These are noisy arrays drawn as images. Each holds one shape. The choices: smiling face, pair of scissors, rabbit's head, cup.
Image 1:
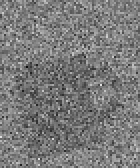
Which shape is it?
cup
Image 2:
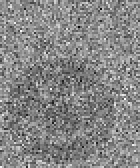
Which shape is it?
smiling face
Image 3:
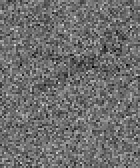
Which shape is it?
pair of scissors
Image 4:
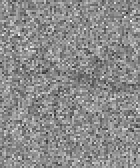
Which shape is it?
pair of scissors
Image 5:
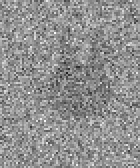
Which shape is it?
rabbit's head
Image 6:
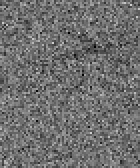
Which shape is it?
pair of scissors
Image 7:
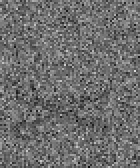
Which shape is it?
pair of scissors
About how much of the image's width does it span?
two thirds
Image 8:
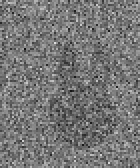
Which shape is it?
rabbit's head
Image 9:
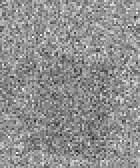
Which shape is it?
cup
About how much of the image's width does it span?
nearly all
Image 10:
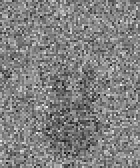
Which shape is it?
rabbit's head
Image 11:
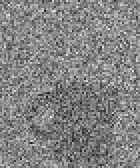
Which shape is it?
cup
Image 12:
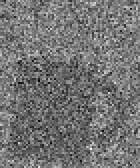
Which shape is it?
cup
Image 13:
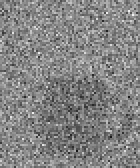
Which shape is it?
cup
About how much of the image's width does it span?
two thirds
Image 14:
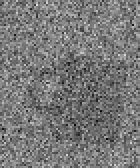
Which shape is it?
cup
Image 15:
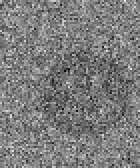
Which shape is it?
smiling face
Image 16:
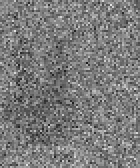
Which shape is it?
rabbit's head
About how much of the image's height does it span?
two thirds
